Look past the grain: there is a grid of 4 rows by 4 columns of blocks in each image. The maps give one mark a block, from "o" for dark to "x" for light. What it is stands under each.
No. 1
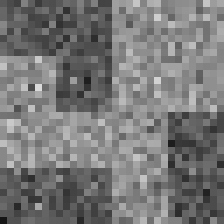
o o x x
x o x x
x x x o
o o x o
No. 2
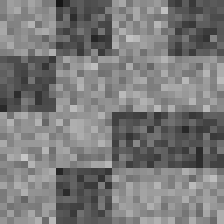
x o x o
o x x x
x x o o
x o x x
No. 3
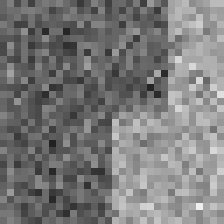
o o o x
o o o x
o o x x
o o x x
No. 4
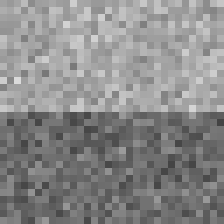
x x x x
x x x x
o o o o
o o o o
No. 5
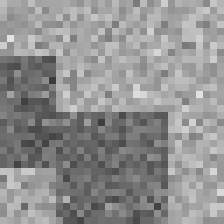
x x x x
o x x x
o o o x
x o o x
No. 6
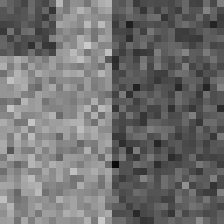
o x o o
x x o o
x x o o
x x o o
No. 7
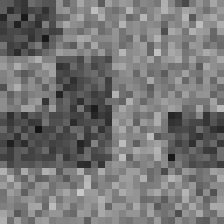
o x x x
x o x x
o o x o
x x x x
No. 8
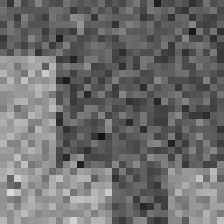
o o o o
x o o o
x o o o
x x o x
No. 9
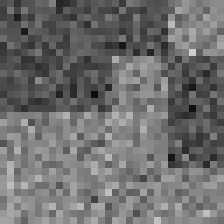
o o o x
o o x o
x x x o
x x x x
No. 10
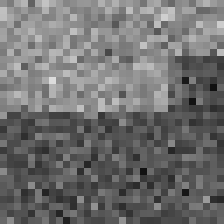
x x x x
x x x o
o o o o
o o o o
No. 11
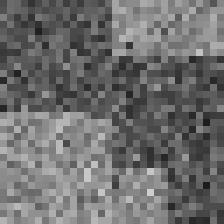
o o x x
o o o o
x x o o
x x x o
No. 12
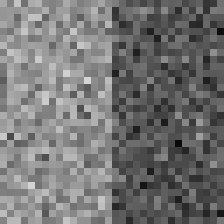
x x o o
x x o o
x x o o
x x o o
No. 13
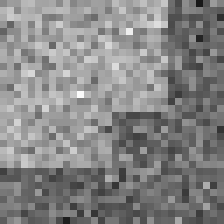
x x x o
x x x o
x x o o
o o o o
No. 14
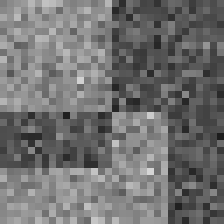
x x o o
x x o o
o o x o
x x x o
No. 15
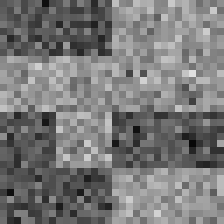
o o x x
x x x x
o x o o
o o x x
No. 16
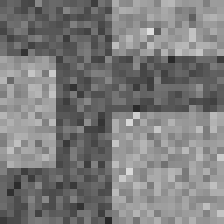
o o x x
x o o o
x o x x
o o x x
